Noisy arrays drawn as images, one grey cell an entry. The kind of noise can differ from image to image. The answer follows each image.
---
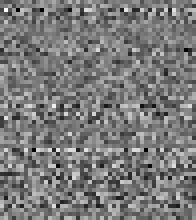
rows of uneven size
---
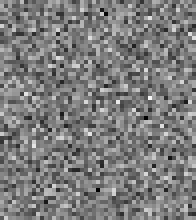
independent entries
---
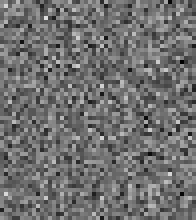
low rank plus noise
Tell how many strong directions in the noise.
five to eight
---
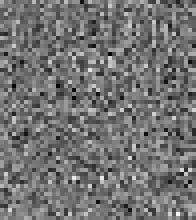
low rank plus noise
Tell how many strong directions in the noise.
two
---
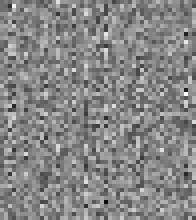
columns of uneven size
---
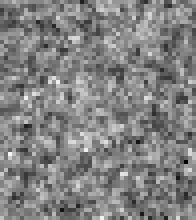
blotchy
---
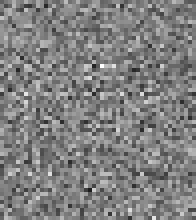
low rank plus noise
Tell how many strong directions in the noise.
one
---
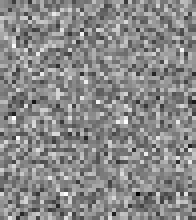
low rank plus noise
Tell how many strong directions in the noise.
three or four
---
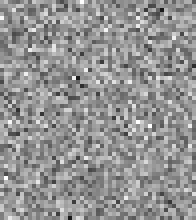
independent entries
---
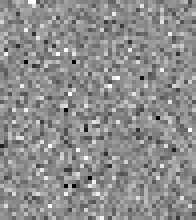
heavy tails
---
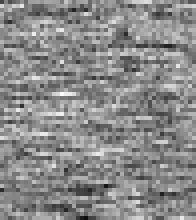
streaked along the rows
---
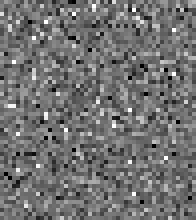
heavy tails
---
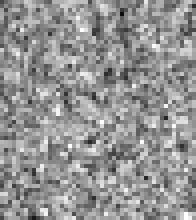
blotchy
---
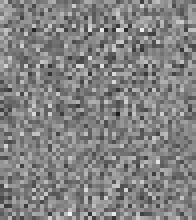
low rank plus noise
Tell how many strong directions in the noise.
two
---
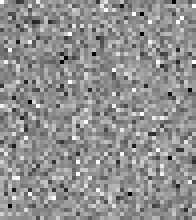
heavy tails
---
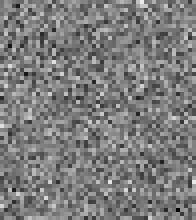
independent entries
